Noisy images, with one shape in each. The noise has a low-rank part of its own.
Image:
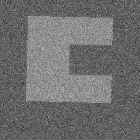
square with a notch
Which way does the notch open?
right
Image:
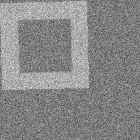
square frame
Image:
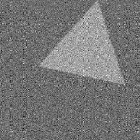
triangle
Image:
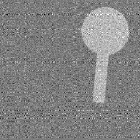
lollipop
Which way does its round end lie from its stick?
up
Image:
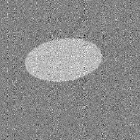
ellipse
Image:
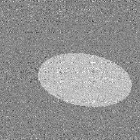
ellipse
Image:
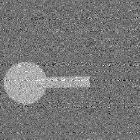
lollipop
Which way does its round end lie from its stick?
left
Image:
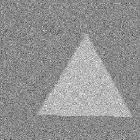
triangle
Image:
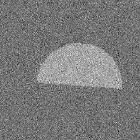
half disc
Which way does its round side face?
up
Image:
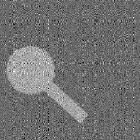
lollipop
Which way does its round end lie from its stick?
up and left
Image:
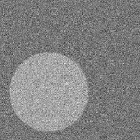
disc
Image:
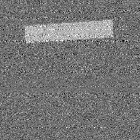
bar
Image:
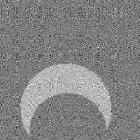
crescent
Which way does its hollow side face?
down
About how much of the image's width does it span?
two thirds
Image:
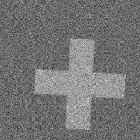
cross
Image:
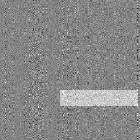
bar
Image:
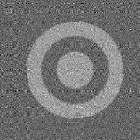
bullseye
